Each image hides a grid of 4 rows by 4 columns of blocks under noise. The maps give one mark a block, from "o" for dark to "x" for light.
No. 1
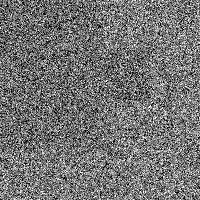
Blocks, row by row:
o o x x
o o o x
o o x x
x x x x
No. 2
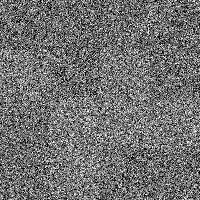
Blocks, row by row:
o o o o
x o x o
o x x x
o x o o
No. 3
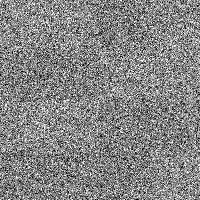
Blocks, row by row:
x x o x
o o x x
x x o o
o o o x
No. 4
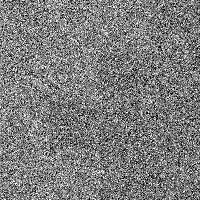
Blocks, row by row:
x x x o
x x o o
x o o o
x x o o
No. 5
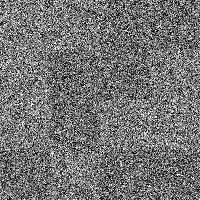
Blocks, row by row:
x x o o
x o o x
x o x x
o x o o
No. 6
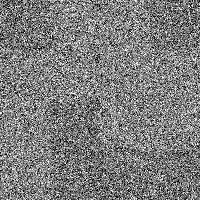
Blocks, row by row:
o x x o
x x x x
x o x x
x o o o
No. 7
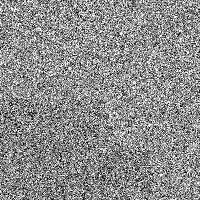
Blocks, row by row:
x x x x
x x x x
o o x x
o o o x
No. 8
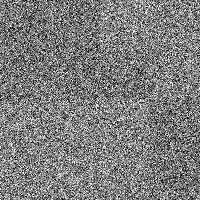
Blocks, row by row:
o o x x
o o o x
x x x o
x x x o
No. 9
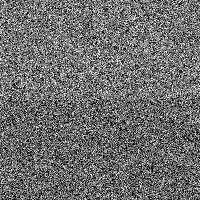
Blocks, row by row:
x x x x
x x x x
o o o o
o o o o
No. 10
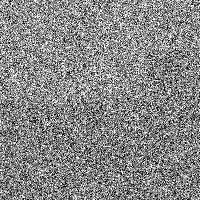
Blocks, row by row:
x x x x
x x x o
o o o o
o o o o
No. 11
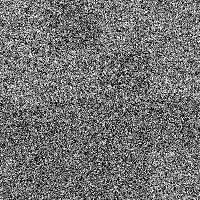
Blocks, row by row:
x o x x
x x o x
o o o o
o o o x
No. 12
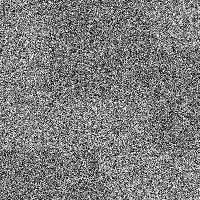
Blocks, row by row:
x o o x
x o o o
x x x o
o o x x
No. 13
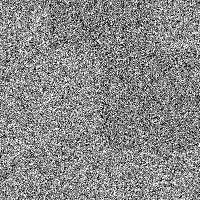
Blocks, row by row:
x o o x
x x o o
x x o o
x x x x
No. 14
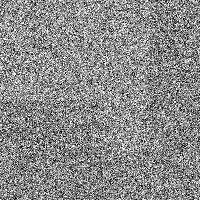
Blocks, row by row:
x x x o
x x x o
o o x o
o o o o
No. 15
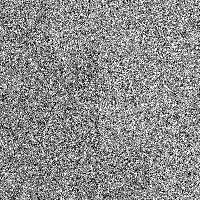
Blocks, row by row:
o x x x
o o x x
o o x x
o o o x
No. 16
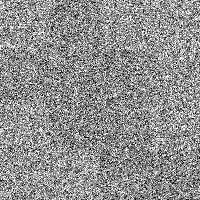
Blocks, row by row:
x o x x
o o o x
x o o x
x x o o
